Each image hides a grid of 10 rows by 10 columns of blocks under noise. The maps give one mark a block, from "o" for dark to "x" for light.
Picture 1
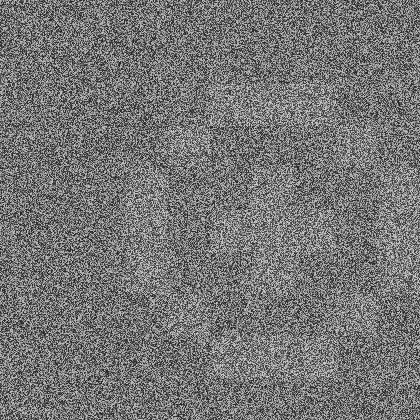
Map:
oooooooooo
oooooooooo
oooooxxxoo
ooooxoooxo
oooxooxoox
oooxoxxxox
oooxooxoox
ooooxoooxo
oooooxxxoo
oooooooooo
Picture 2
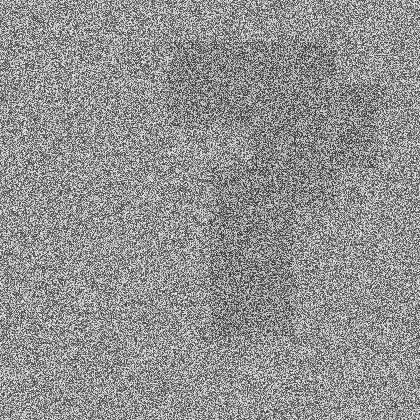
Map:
xxxxxxxxxx
xxxxooooxx
xxxxooooox
xxxxxxooox
xxxxxoooxx
xxxxxooxxx
xxxxxooxxx
xxxxxooxxx
xxxxxxxxxx
xxxxxxxxxx
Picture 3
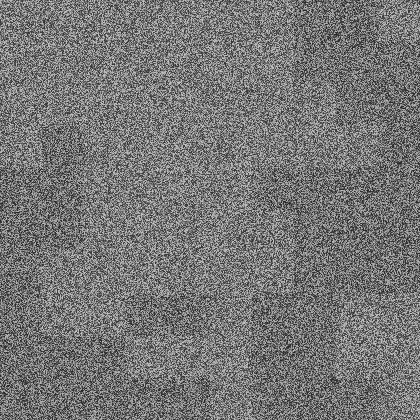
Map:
xxxxxxxoox
xxxxxxxooo
xxxxxxxxoo
xoxxxxxxxo
ooxxxxoooo
ooxxxxxooo
oxxxxxxooo
oxxooxooxx
oooxxxooxx
oooooxooox
